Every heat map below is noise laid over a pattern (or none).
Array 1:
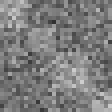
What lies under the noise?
blocks along the diagonal
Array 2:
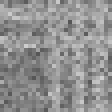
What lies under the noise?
bands of rows crossing bands of columns
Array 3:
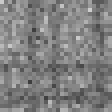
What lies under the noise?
bands of rows crossing bands of columns
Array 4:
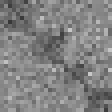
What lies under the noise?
blocks along the diagonal
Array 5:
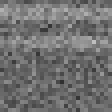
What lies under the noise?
bands of rows
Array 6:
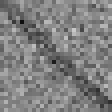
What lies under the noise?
a diagonal band
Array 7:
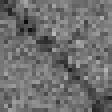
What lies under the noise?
blocks along the diagonal
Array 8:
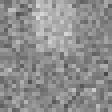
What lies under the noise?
one block
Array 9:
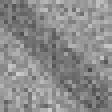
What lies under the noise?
a diagonal band
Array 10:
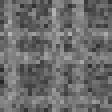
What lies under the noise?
bands of rows crossing bands of columns
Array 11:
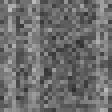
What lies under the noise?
bands of columns
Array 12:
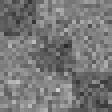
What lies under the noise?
blocks along the diagonal
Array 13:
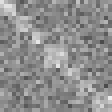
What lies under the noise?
blocks along the diagonal
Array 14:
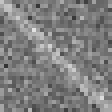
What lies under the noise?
a diagonal band
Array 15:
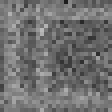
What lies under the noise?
bands of rows crossing bands of columns
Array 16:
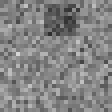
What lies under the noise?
one block
